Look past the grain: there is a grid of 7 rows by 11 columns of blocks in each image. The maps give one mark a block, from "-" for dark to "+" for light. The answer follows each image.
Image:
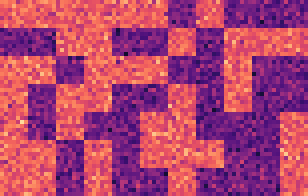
+ + + + + + - + - - -
- - + + - - + - + + +
+ + - + + + - - + - -
+ - + + - - + - + - -
+ - + - - + + - - - +
+ + - + - + + + - - +
+ + - + - - + - - - +
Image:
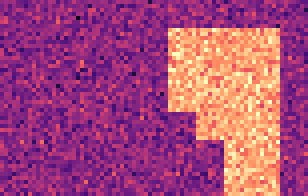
- - - - - - - - - - -
- - - - - - + + + + -
- - - - - - + + + + -
- - - - - - + + + + -
- - - - - - - + + + -
- - - - - - - - + + -
- - - - - - - - + + -
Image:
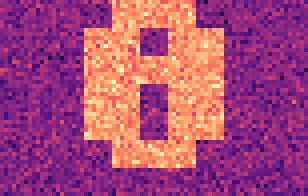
- - - - + + + - - - -
- - - + + - + + - - -
- - - + + + + + - - -
- - - + + - + + - - -
- - - + + - + + - - -
- - - - + + + - - - -
- - - - - - - - - - -
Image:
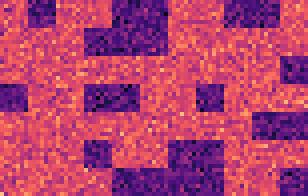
+ - + + - - + + - - +
+ + + - - - + + + + +
+ + + + + + + + + + -
- + + - - + + - + + +
+ + + + + + + + + - -
+ + + - + + - - + + +
+ + + + - - - - + + -
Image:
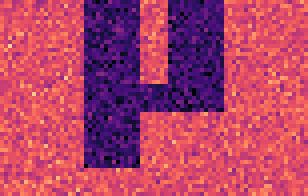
+ + + - - + - - + + +
+ + + - - + - - + + +
+ + + - - + - - + + +
+ + + - - - - - + + +
+ + + - - + + + + + +
+ + + - - + + + + + +
+ + + + + + + + + + +
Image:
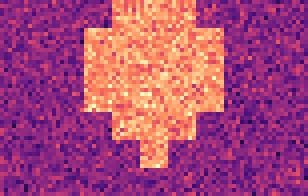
- - - - + + + - - - -
- - - + + + + + - - -
- - - + + + + + - - -
- - - + + + + + - - -
- - - - + + + - - - -
- - - - - + - - - - -
- - - - - - - - - - -
